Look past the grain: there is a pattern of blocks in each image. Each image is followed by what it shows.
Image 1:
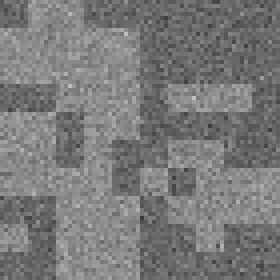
no symmetry
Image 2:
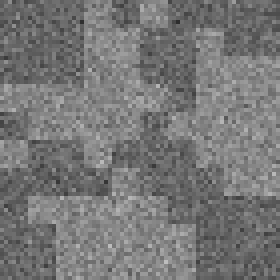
mirrored about the diagonal from the top left
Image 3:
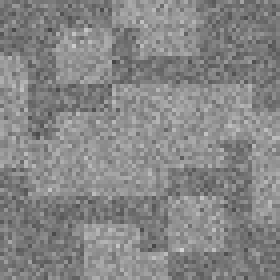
the same after a half turn
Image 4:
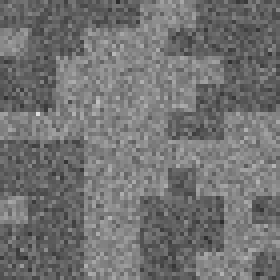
no symmetry
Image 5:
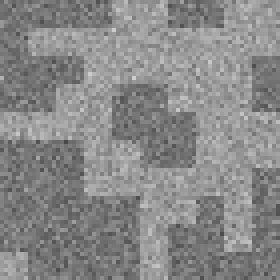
mirrored about the diagonal from the bottom left
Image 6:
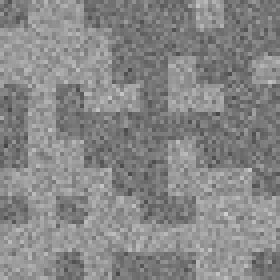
mirrored about the diagonal from the bottom left
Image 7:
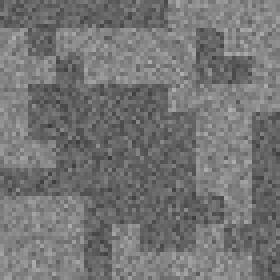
mirrored about the diagonal from the bottom left
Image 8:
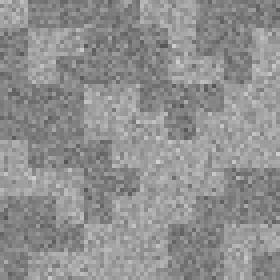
mirrored about the diagonal from the top left
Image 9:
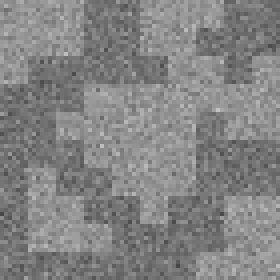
mirrored about the diagonal from the bottom left
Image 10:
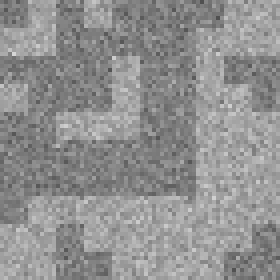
mirrored about the diagonal from the top left
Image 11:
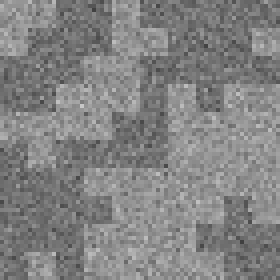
mirrored about the diagonal from the top left
